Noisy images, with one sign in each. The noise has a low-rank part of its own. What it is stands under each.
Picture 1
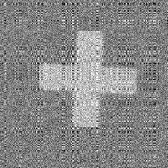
plus sign
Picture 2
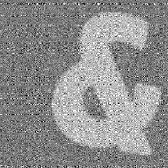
ampersand
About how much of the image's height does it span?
nearly all
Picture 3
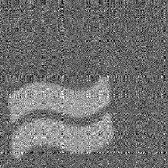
approximately sign
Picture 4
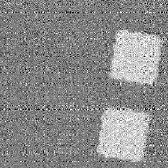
colon
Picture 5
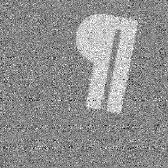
pilcrow
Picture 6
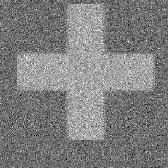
plus sign
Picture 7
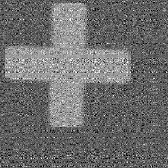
plus sign
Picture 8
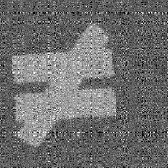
not-equal sign
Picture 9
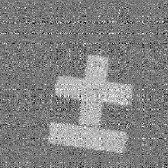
plus-minus sign
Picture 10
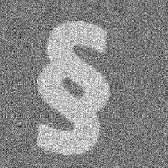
section sign
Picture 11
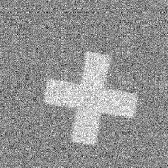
plus sign
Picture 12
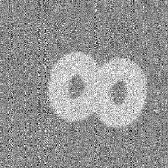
infinity sign
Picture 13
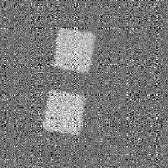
colon
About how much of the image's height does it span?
two thirds
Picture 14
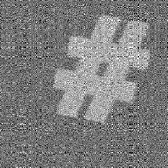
hash sign
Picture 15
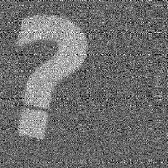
question mark
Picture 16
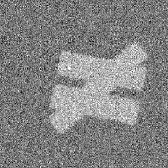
not-equal sign
